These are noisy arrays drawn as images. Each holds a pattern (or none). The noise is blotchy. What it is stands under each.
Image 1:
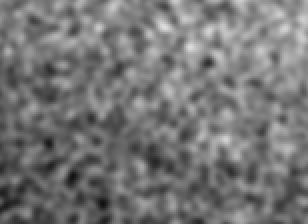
a smooth slope
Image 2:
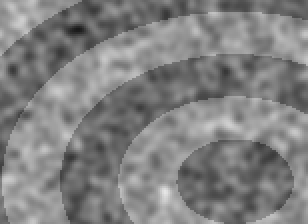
rings round one point
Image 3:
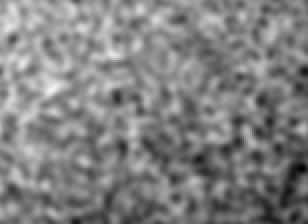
a smooth slope
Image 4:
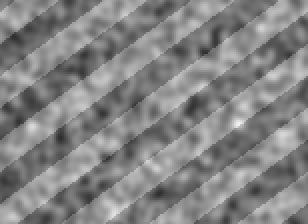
diagonal stripes
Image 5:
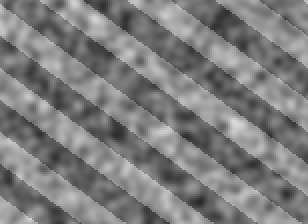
diagonal stripes
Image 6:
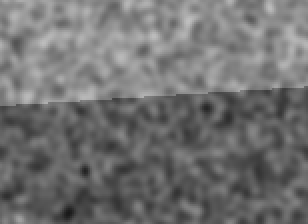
a sharp edge
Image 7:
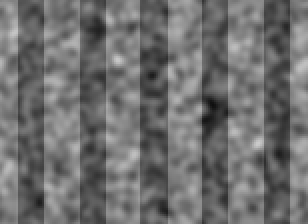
vertical stripes
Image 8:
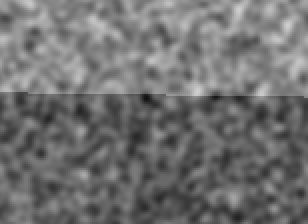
a sharp edge
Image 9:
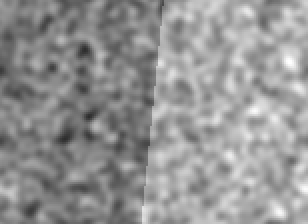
a sharp edge
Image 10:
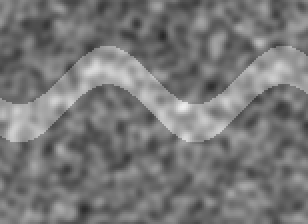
a wavy band
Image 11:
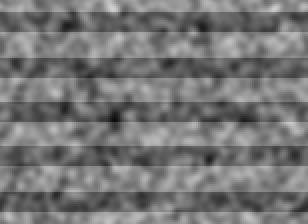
horizontal stripes
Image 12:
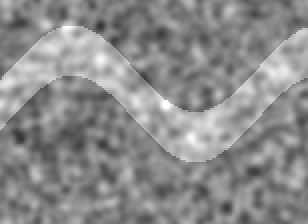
a wavy band
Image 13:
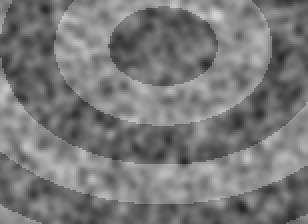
rings round one point
